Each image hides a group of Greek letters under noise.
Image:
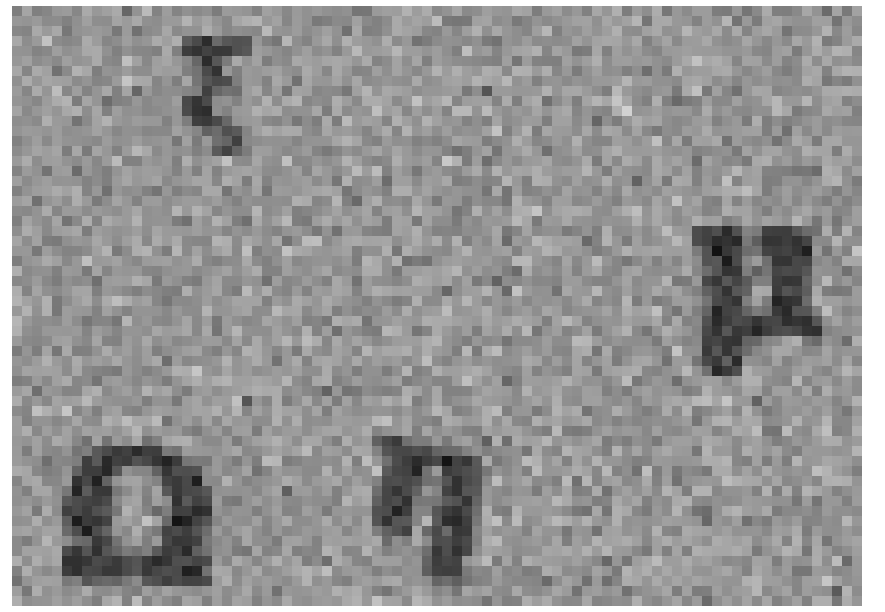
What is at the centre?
nothing
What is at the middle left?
nothing
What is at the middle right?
mu
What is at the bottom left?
omega
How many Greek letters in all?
4
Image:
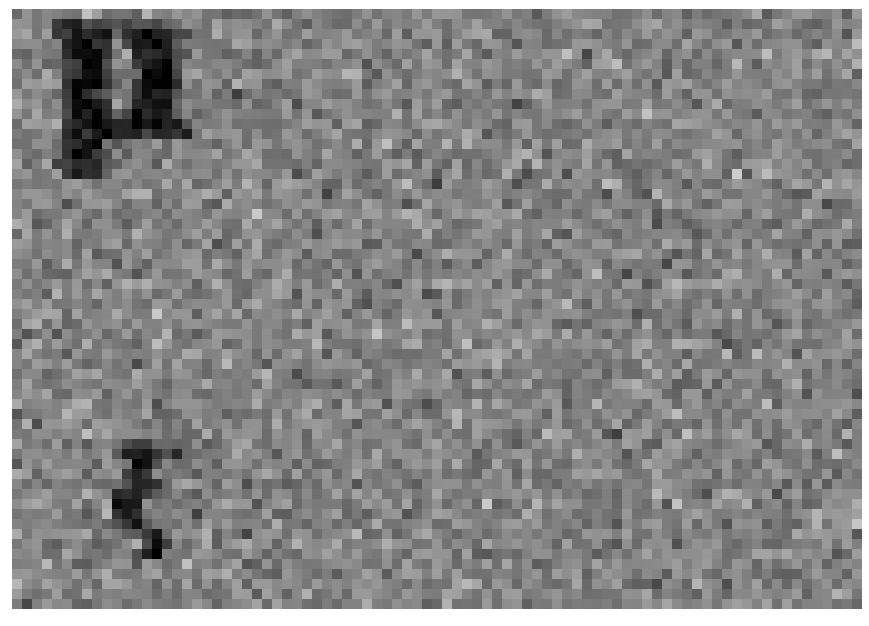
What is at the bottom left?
xi
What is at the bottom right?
nothing
